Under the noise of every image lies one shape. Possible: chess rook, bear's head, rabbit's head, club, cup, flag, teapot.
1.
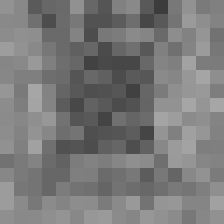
dark chess rook
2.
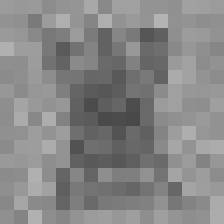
dark chess rook
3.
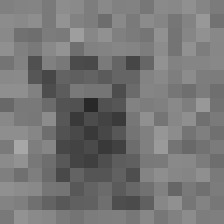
dark chess rook
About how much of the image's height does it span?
two thirds
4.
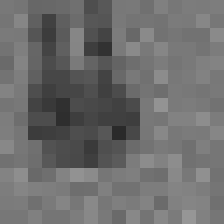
dark rabbit's head
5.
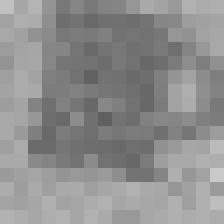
dark cup
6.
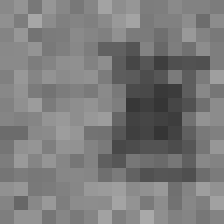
dark chess rook
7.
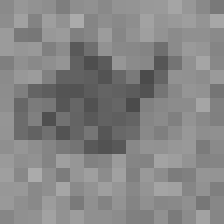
dark teapot
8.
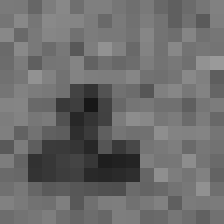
dark club
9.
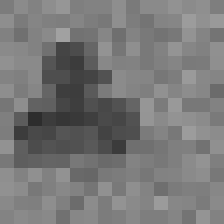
dark club
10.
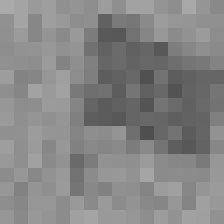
dark flag
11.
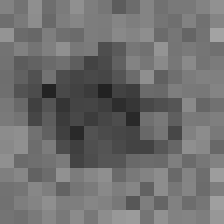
dark teapot
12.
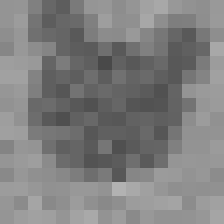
dark bear's head
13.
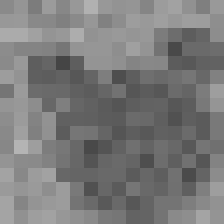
dark bear's head
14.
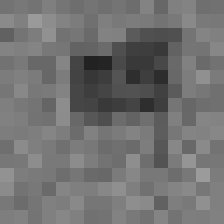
dark flag
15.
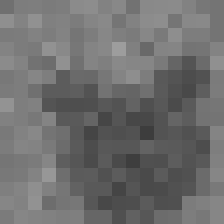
dark bear's head
